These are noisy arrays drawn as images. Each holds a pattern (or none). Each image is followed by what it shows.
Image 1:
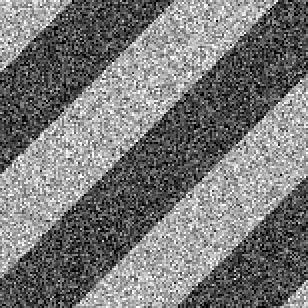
diagonal stripes
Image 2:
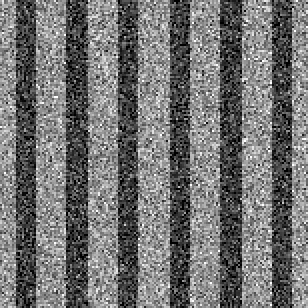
vertical stripes
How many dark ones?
6
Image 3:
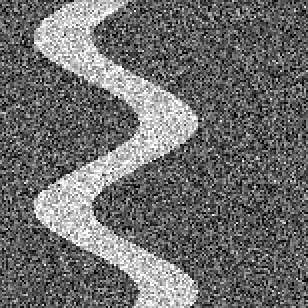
a wavy band
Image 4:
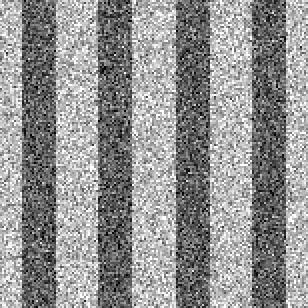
vertical stripes
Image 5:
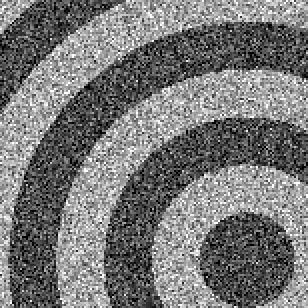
rings round one point
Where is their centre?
bottom right
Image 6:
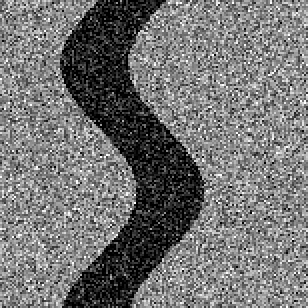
a wavy band
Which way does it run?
top to bottom
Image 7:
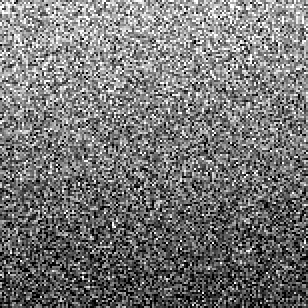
a smooth slope
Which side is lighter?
top
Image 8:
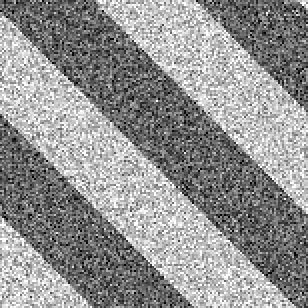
diagonal stripes
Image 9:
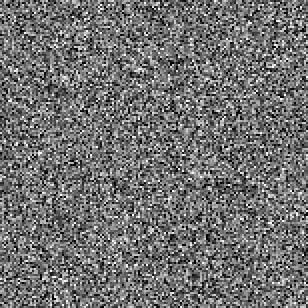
only noise
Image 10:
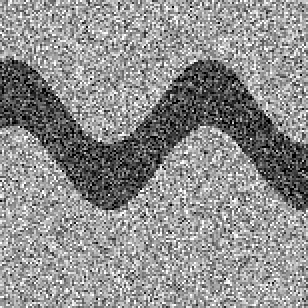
a wavy band
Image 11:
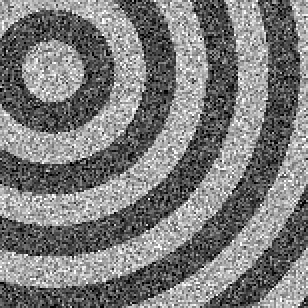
rings round one point
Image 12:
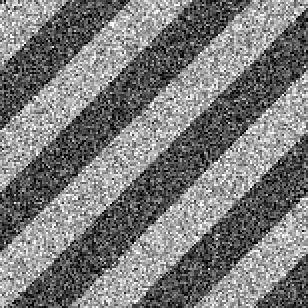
diagonal stripes
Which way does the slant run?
bottom left to top right
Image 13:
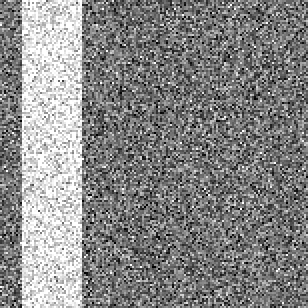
one vertical stripe
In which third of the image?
left
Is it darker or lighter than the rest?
lighter
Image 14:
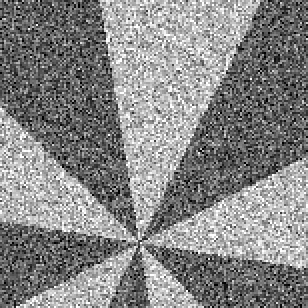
spokes from one point
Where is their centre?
bottom middle
